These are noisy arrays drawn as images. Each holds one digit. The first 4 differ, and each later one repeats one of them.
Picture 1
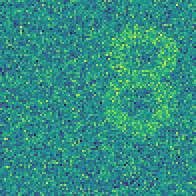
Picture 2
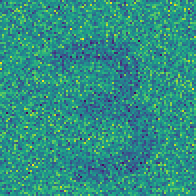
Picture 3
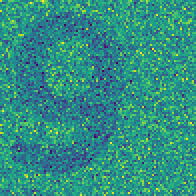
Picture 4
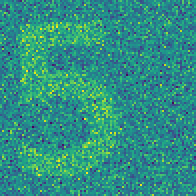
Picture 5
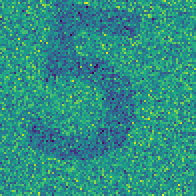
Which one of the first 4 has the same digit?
4
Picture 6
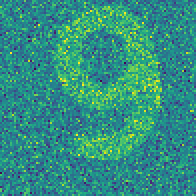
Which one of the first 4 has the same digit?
3
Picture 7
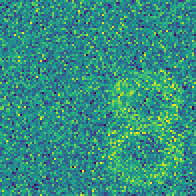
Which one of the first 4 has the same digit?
1
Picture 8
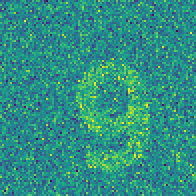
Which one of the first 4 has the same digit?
3
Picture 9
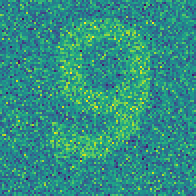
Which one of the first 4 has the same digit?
3
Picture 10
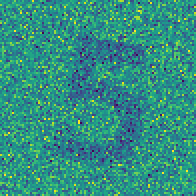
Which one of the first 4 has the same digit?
4
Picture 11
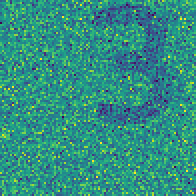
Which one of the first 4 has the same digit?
2
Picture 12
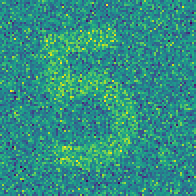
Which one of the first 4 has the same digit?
4
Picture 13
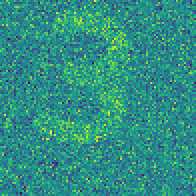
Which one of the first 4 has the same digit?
2
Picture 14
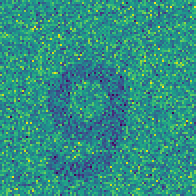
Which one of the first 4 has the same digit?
3
